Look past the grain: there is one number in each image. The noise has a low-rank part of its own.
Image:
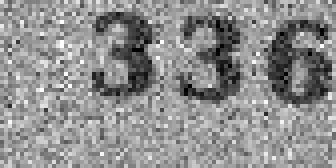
336
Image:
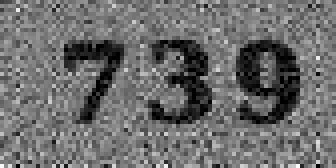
739
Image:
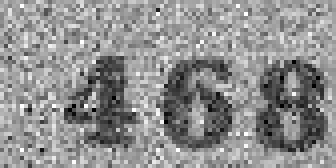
468
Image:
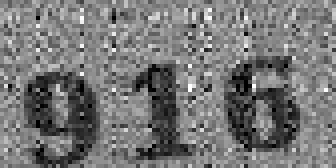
916
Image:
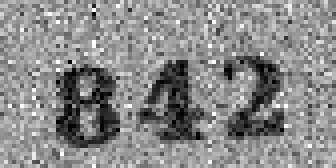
842
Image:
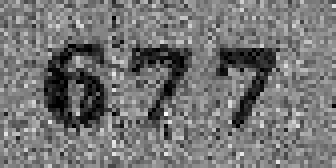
677
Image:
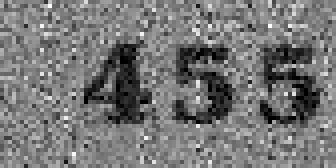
455
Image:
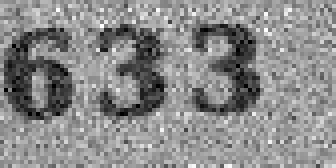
633
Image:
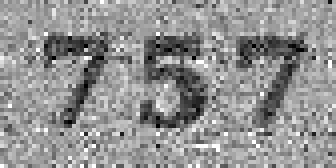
757
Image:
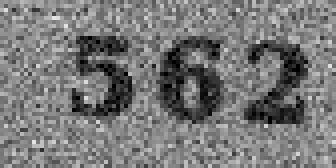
562
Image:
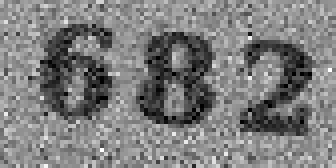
682
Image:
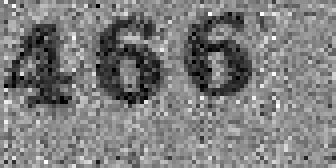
466
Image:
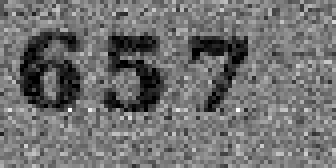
657
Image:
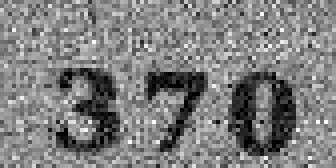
370
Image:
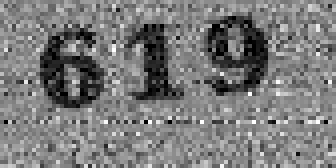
619
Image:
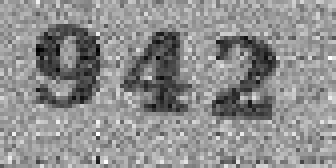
942
